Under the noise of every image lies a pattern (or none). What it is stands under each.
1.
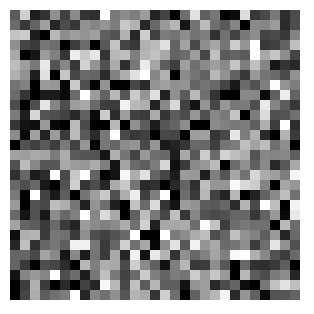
only noise
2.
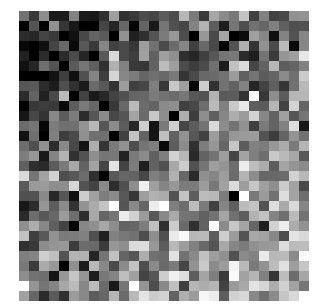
a smooth slope
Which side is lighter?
bottom right
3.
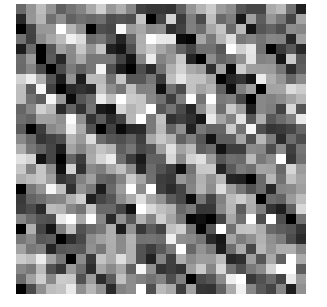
diagonal stripes
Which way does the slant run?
top left to bottom right
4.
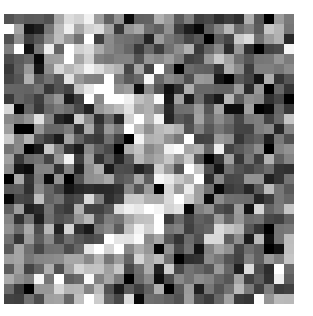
a wavy band
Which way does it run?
top to bottom
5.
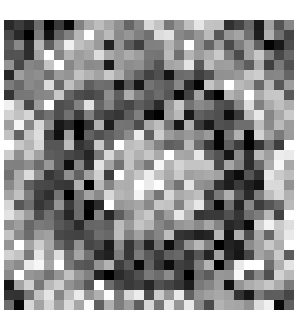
rings round one point
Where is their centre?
centre
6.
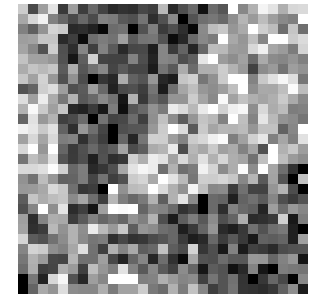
spokes from one point
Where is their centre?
bottom left
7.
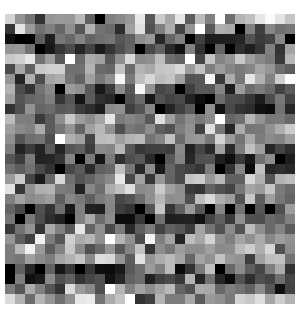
horizontal stripes
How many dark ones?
5
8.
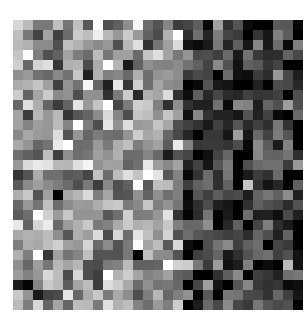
a sharp edge
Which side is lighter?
left
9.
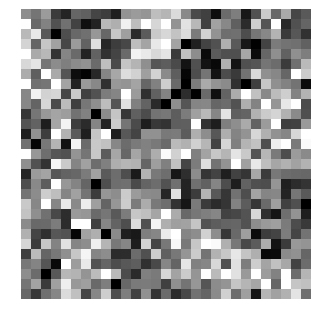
spokes from one point
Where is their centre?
middle left
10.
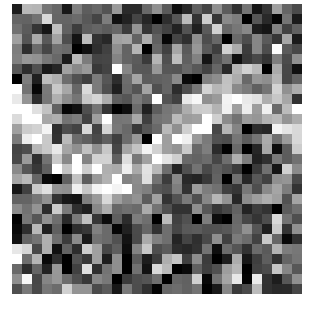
a wavy band
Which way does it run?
left to right
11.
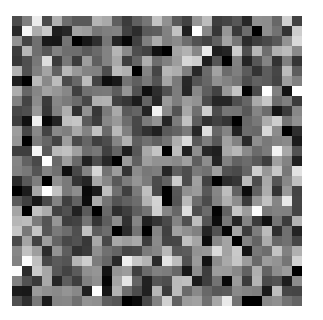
only noise
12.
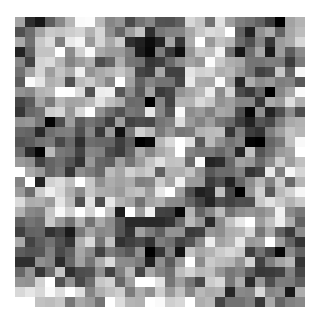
rings round one point
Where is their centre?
top left
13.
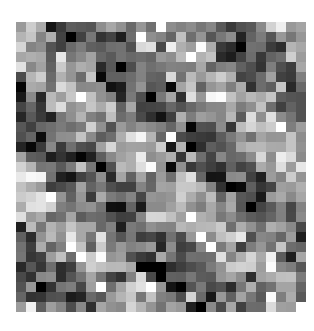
diagonal stripes
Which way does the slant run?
top left to bottom right
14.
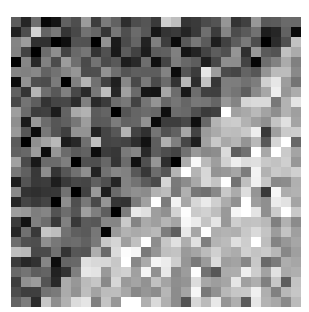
a sharp edge
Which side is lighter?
bottom right
